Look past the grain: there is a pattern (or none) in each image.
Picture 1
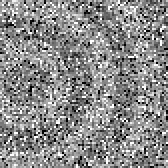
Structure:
rings round one point
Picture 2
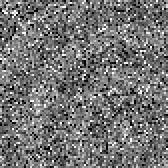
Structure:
rings round one point
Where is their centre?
bottom right
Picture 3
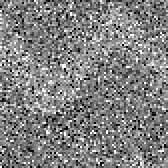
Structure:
a wavy band
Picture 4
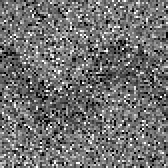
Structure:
a wavy band
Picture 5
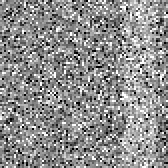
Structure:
one vertical stripe
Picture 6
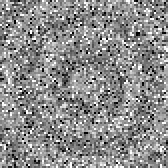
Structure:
rings round one point
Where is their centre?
centre
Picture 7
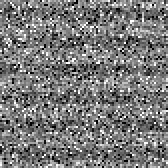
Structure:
horizontal stripes
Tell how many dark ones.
6
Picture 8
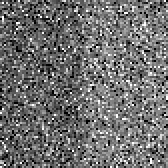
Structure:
a sharp edge
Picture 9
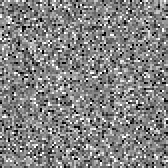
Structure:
only noise
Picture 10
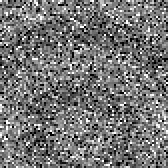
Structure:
rings round one point
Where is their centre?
bottom middle
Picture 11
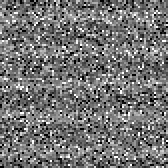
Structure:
horizontal stripes
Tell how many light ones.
5
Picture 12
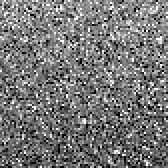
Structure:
a smooth slope
